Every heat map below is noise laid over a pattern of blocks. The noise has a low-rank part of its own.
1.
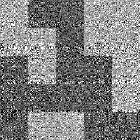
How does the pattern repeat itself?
no symmetry
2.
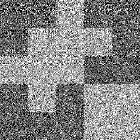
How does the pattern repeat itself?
mirrored about the diagonal from the top left
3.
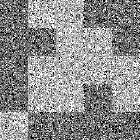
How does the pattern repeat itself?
mirrored about the diagonal from the bottom left
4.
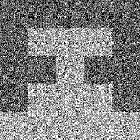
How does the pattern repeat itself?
left and right mirror each other
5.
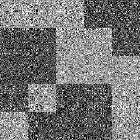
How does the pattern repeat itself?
mirrored about the diagonal from the bottom left
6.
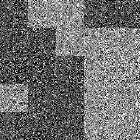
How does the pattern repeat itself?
no symmetry
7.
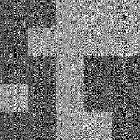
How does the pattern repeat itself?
no symmetry
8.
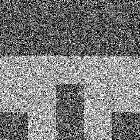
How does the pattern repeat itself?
left and right mirror each other
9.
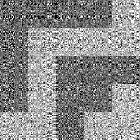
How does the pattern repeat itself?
mirrored about the diagonal from the top left
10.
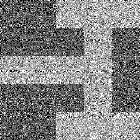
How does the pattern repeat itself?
top and bottom mirror each other
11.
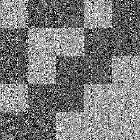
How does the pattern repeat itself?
mirrored about the diagonal from the top left
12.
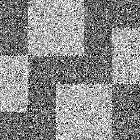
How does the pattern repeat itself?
the same after a half turn
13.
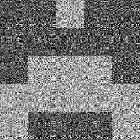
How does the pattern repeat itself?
left and right mirror each other
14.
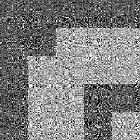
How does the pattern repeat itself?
mirrored about the diagonal from the top left
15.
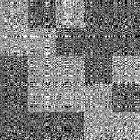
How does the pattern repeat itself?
mirrored about the diagonal from the bottom left
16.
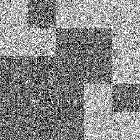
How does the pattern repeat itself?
mirrored about the diagonal from the bottom left
